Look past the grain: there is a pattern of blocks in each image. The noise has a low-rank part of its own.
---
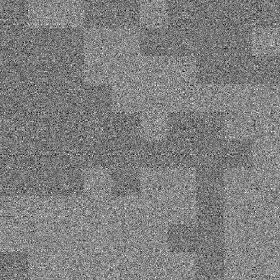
no symmetry
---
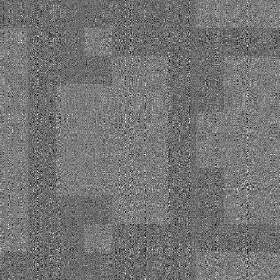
top and bottom mirror each other
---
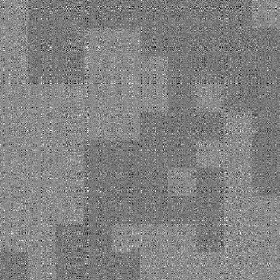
no symmetry
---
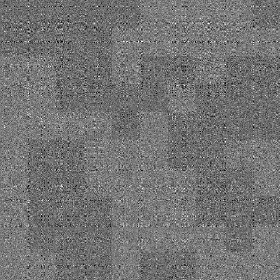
no symmetry
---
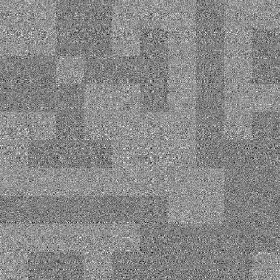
mirrored about the diagonal from the top left
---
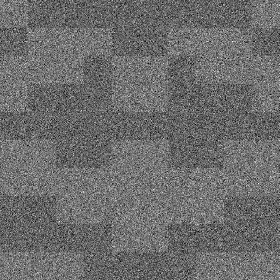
left and right mirror each other
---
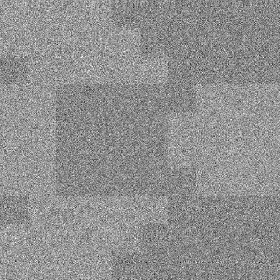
top and bottom mirror each other
